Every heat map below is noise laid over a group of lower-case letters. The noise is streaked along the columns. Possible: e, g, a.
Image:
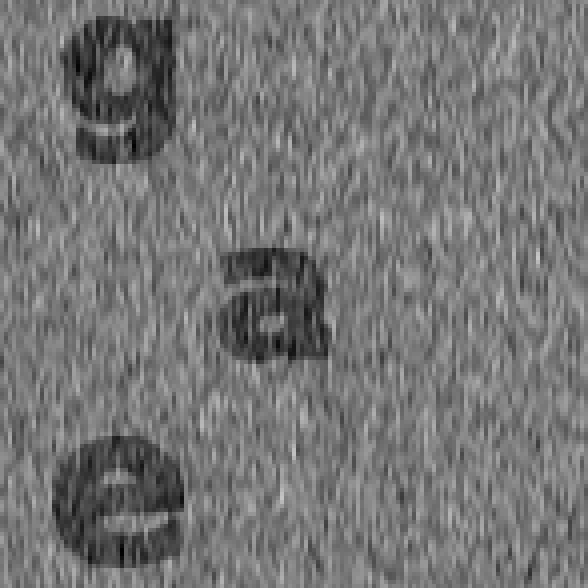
top left: g; centre: a; bottom left: e
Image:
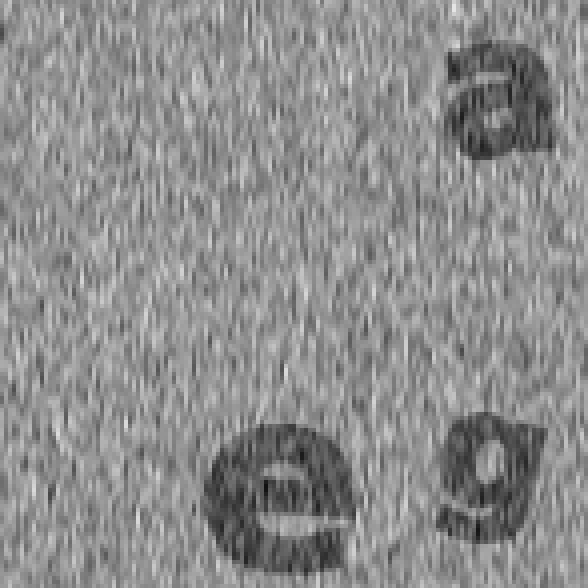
top right: a; bottom middle: e; bottom right: g
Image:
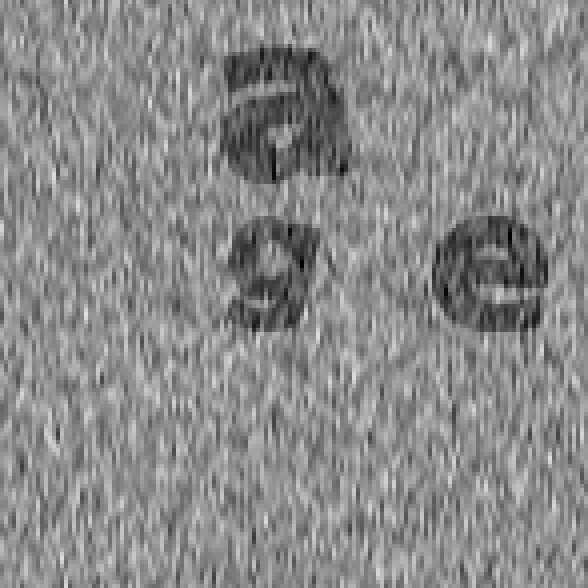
top middle: a; centre: g; middle right: e
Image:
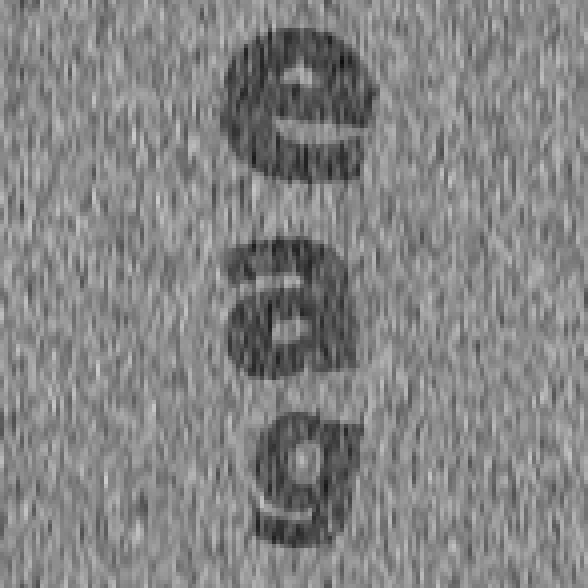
top middle: e; centre: a; bottom middle: g
